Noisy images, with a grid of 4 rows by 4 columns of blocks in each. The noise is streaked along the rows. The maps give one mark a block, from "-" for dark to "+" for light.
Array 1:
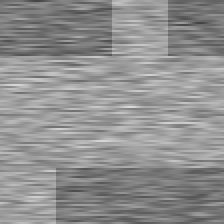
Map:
--+-
++++
++++
+---
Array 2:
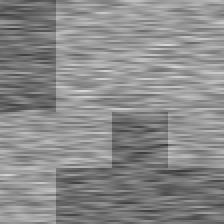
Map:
-+++
-+++
++-+
+---
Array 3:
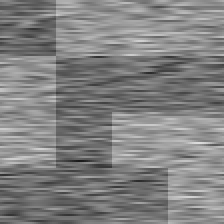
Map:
-+++
+---
+-++
---+
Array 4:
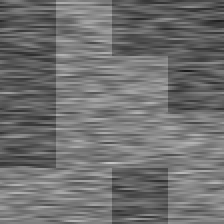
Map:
-+--
-++-
-+++
++-+
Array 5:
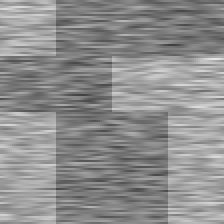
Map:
+---
--++
+--+
+--+
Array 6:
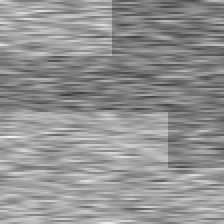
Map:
++--
----
+++-
++++
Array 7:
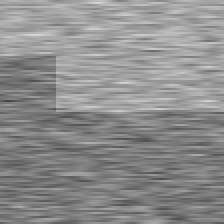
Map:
++++
-+++
----
----
